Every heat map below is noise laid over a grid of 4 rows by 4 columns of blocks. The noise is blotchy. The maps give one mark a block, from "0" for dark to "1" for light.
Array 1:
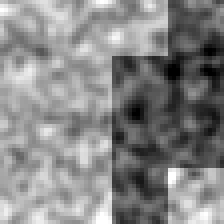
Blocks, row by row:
1 1 1 0
1 1 0 0
1 1 0 0
1 1 0 1
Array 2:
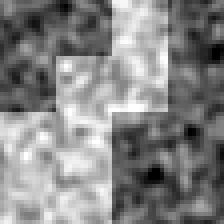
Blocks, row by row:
0 0 1 0
0 1 1 0
1 1 0 0
1 1 0 0
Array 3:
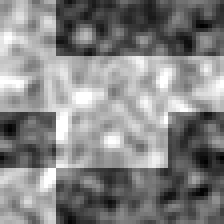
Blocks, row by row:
1 0 0 0
1 1 1 1
0 1 1 0
1 0 0 0
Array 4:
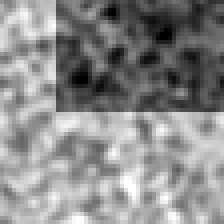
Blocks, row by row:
1 0 0 0
1 0 0 0
1 1 1 1
1 1 1 1
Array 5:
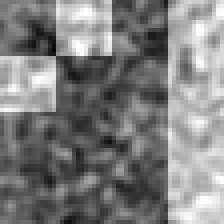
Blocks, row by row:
0 1 0 1
1 0 0 1
0 0 0 1
0 0 0 1
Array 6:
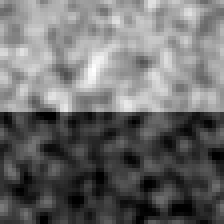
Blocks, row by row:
1 1 1 1
1 1 1 1
0 0 0 0
0 0 0 0
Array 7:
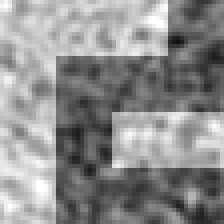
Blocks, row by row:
1 1 1 0
1 0 0 0
1 0 1 1
1 0 0 0
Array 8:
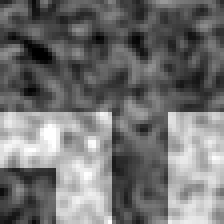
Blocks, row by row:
0 0 0 0
0 0 0 0
1 1 0 1
0 1 0 1
